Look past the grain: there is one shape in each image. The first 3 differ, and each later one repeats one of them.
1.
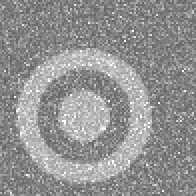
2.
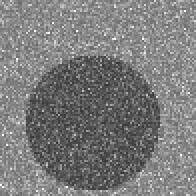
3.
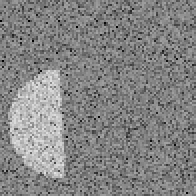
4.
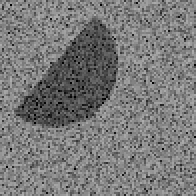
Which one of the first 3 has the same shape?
3
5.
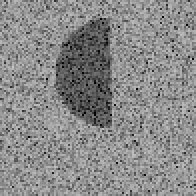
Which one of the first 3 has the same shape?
3
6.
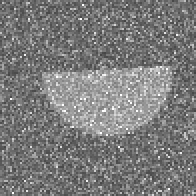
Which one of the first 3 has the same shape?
3
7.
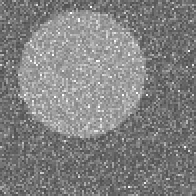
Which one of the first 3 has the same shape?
2
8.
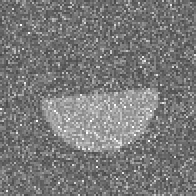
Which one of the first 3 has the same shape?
3
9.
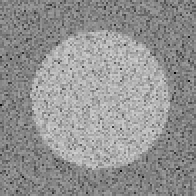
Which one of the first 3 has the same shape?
2
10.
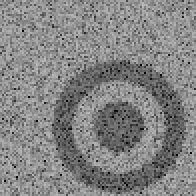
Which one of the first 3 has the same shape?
1
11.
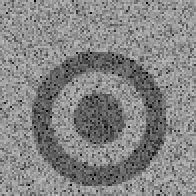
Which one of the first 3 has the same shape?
1
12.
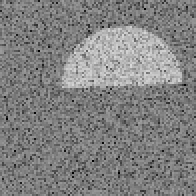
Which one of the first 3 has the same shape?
3
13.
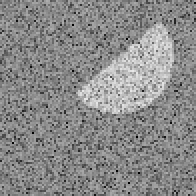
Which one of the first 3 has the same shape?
3
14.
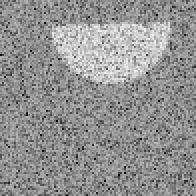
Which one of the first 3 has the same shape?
3
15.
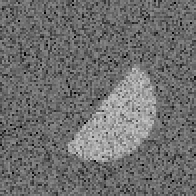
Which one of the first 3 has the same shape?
3
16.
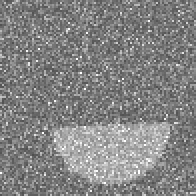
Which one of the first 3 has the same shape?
3
